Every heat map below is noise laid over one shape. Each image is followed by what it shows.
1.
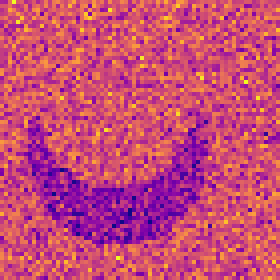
crescent
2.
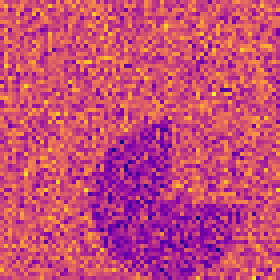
disc with a wedge cut out
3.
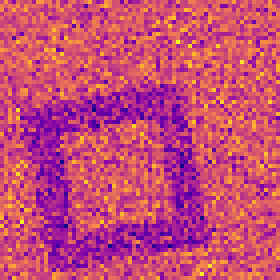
square frame
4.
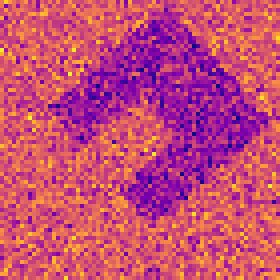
square with a notch
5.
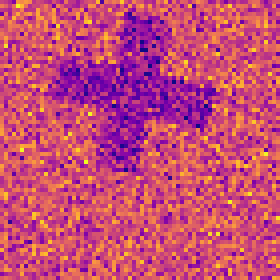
cross
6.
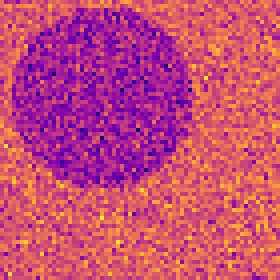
disc
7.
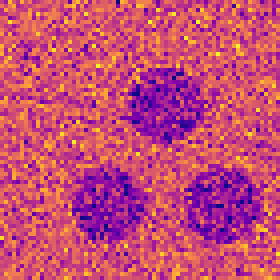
three dots
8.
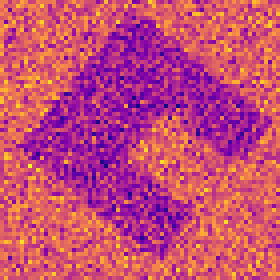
square with a notch
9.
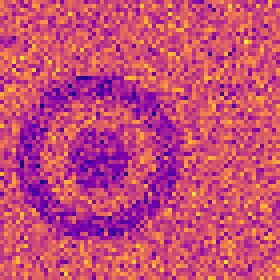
bullseye
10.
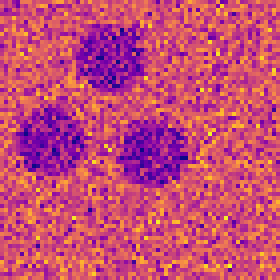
three dots
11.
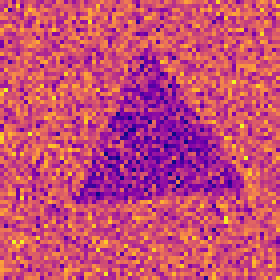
triangle
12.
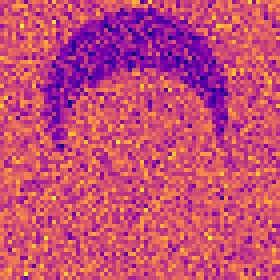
crescent
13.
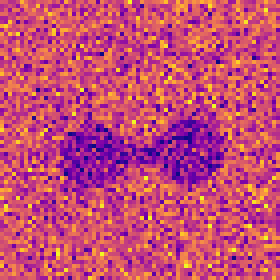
dumbbell
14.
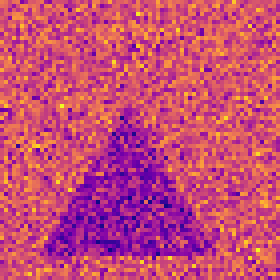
triangle
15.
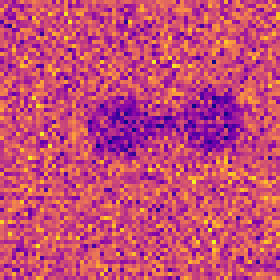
dumbbell
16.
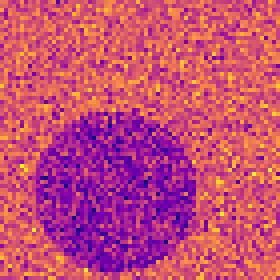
disc
